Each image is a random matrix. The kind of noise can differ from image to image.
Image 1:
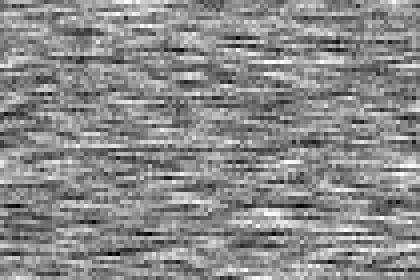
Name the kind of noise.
streaked along the rows
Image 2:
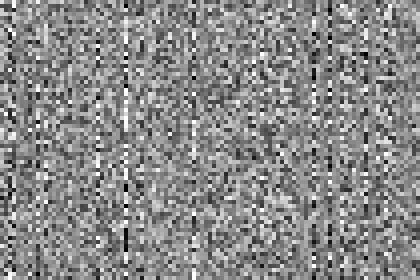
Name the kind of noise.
columns of uneven size
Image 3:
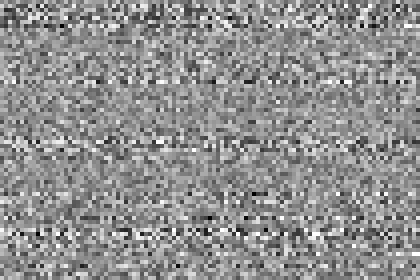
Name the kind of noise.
rows of uneven size
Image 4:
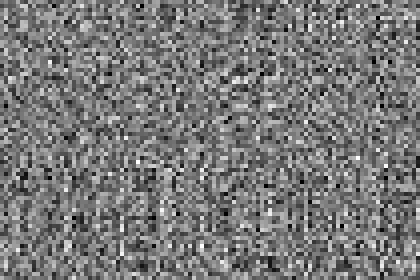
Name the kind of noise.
low rank plus noise
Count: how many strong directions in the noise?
two
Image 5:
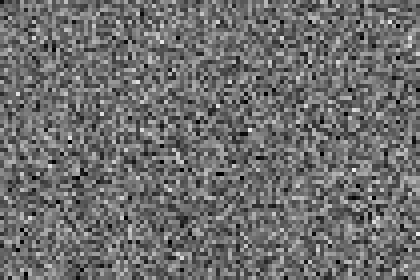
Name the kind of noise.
independent entries
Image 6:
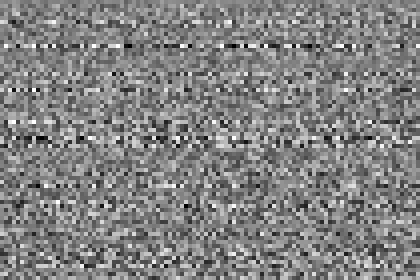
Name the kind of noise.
rows of uneven size
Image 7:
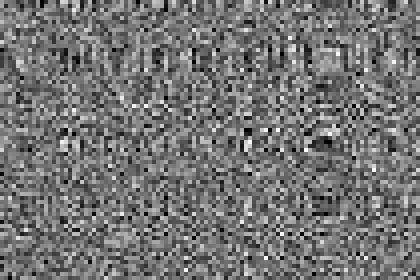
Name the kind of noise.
low rank plus noise
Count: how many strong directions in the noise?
one
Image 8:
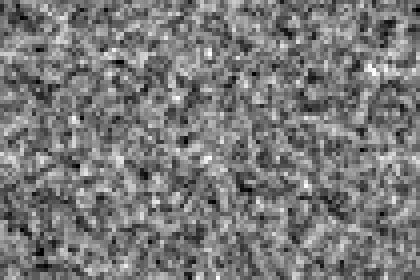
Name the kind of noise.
blotchy
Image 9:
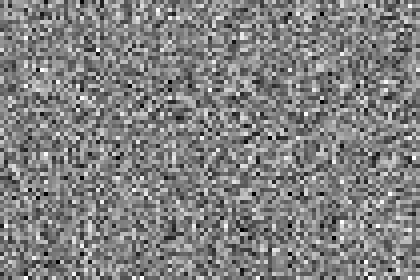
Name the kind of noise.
low rank plus noise
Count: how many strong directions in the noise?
three or four
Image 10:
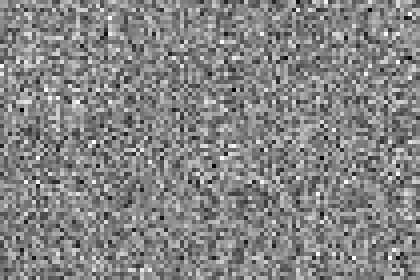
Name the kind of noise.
low rank plus noise
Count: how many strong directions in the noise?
five to eight
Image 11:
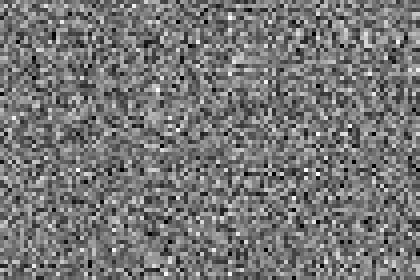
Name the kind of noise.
low rank plus noise
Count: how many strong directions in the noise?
three or four
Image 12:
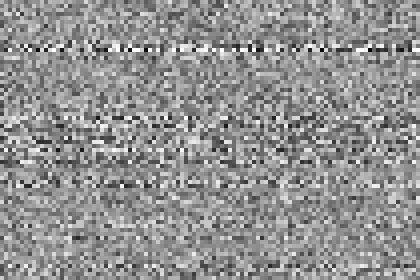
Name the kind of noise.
rows of uneven size
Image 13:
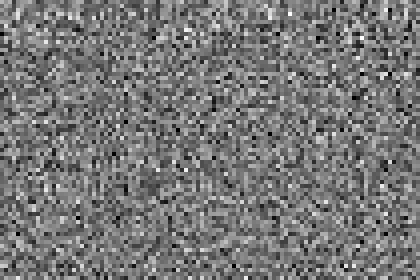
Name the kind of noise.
low rank plus noise
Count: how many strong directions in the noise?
three or four
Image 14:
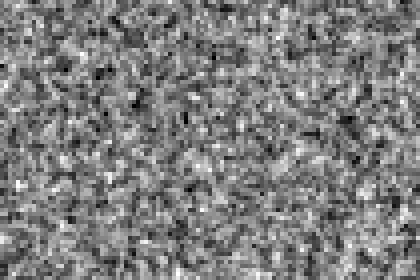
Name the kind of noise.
blotchy
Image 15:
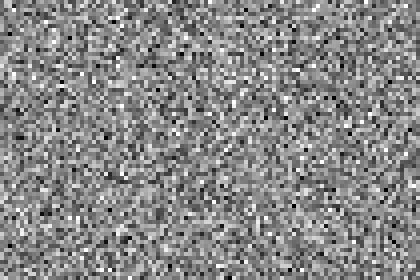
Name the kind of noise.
independent entries
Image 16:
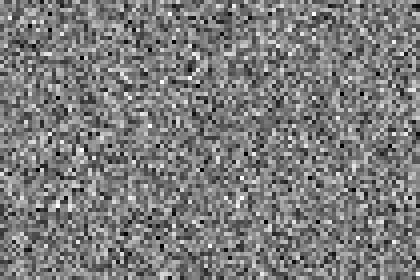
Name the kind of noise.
independent entries
